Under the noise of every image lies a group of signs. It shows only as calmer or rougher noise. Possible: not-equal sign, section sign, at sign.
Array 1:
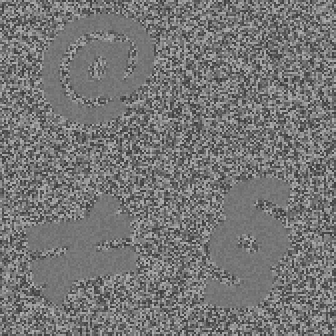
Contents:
top left: at sign; bottom left: not-equal sign; bottom right: section sign
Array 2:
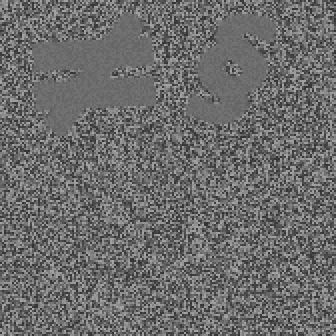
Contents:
top left: not-equal sign; top right: section sign
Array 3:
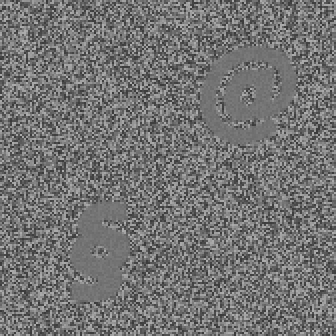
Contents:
top right: at sign; bottom left: section sign
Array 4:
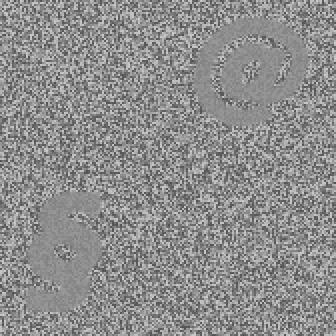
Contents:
top right: at sign; bottom left: section sign
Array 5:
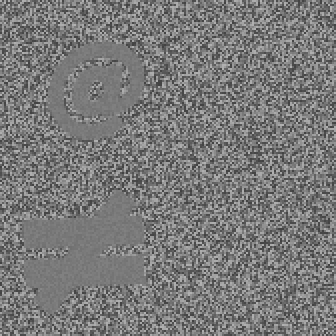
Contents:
top left: at sign; bottom left: not-equal sign
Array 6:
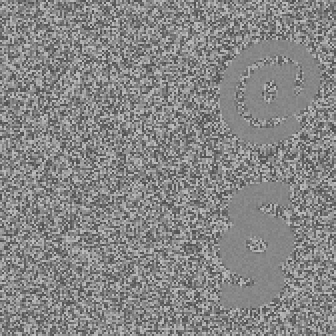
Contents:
top right: at sign; bottom right: section sign
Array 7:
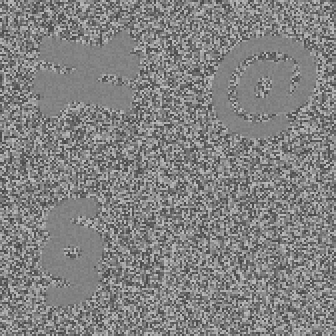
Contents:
top left: not-equal sign; top right: at sign; bottom left: section sign
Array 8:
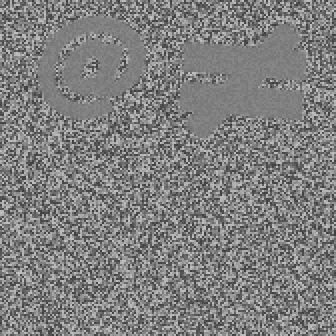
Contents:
top left: at sign; top right: not-equal sign
